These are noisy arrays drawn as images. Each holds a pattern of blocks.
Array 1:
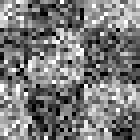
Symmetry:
mirrored about the diagonal from the top left
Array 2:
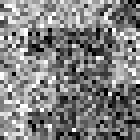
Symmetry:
no symmetry
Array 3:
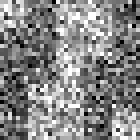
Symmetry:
the same after a half turn
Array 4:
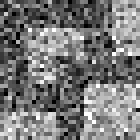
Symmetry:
mirrored about the diagonal from the top left
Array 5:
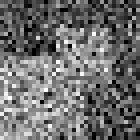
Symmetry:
mirrored about the diagonal from the bottom left
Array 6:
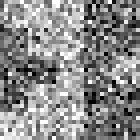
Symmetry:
top and bottom mirror each other
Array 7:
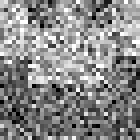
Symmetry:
left and right mirror each other
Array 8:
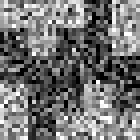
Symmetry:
the same after a half turn
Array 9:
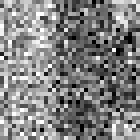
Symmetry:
top and bottom mirror each other
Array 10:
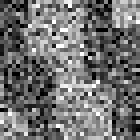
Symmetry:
the same after a half turn
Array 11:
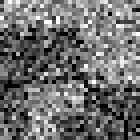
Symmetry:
no symmetry
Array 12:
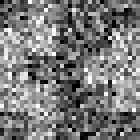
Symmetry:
top and bottom mirror each other
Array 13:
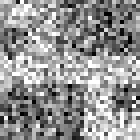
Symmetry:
the same after a half turn
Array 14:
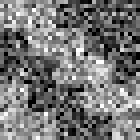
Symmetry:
mirrored about the diagonal from the bottom left
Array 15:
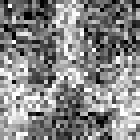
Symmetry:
left and right mirror each other
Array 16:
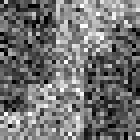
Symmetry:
the same after a half turn
